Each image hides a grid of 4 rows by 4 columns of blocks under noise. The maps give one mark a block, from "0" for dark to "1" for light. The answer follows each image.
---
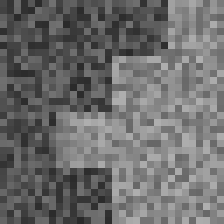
0001
0011
0111
0011
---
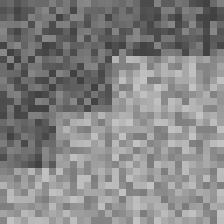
0000
0011
0111
1111
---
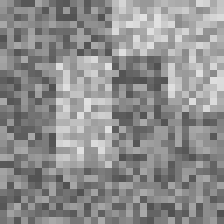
0011
0101
0100
0000
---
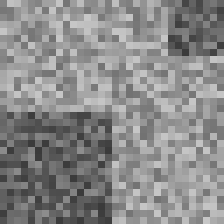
1110
1111
0011
0011
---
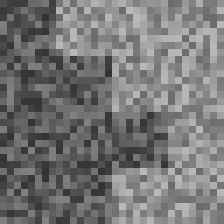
0111
0011
0001
0011
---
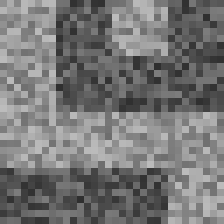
1010
1000
1111
0001
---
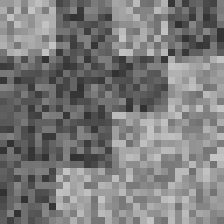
1010
0001
0011
0111
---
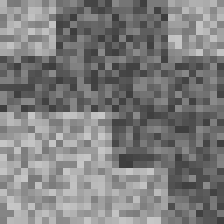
1001
0000
1100
1110
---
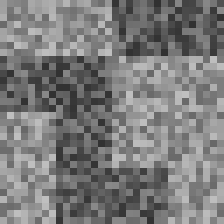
1100
0011
1011
1001
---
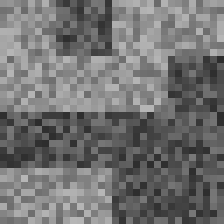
1011
1110
0000
1100
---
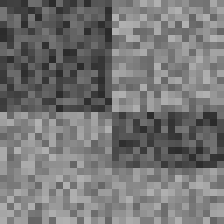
0011
0011
1100
1111
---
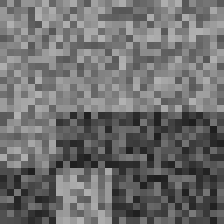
1111
1111
1000
0100
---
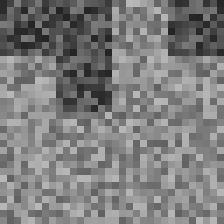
0010
1011
1111
1111
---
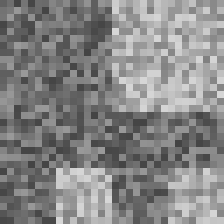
0011
0011
0000
0101
